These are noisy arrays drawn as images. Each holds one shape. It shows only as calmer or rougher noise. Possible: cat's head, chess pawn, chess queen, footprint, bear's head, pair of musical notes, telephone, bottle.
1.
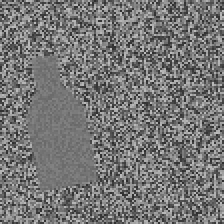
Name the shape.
bottle
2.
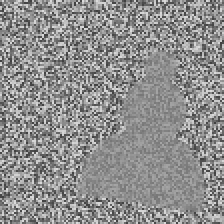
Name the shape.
chess pawn
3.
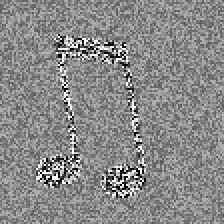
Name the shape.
pair of musical notes
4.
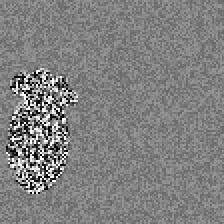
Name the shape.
footprint
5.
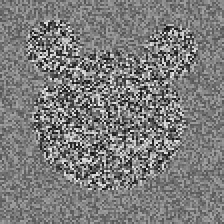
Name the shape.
bear's head
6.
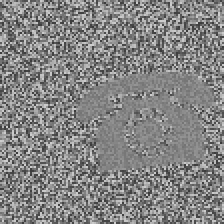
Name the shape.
telephone
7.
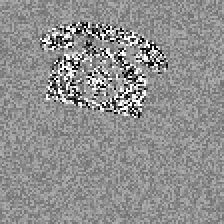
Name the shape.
telephone
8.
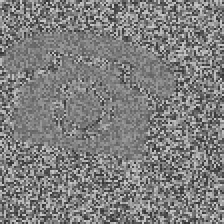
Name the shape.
telephone
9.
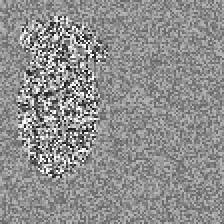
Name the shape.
footprint
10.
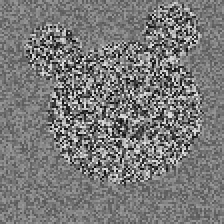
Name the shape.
bear's head
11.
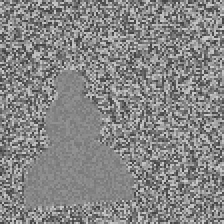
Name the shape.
chess pawn
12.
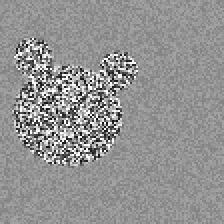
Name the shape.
bear's head
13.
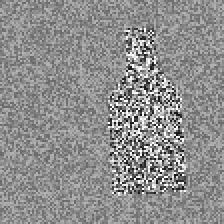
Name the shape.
bottle
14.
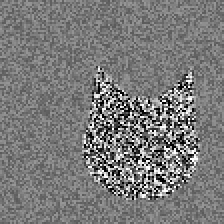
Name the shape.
cat's head
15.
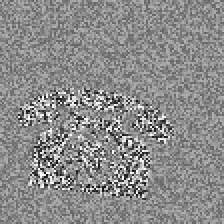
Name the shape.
telephone
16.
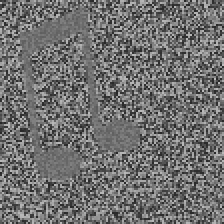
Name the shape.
pair of musical notes
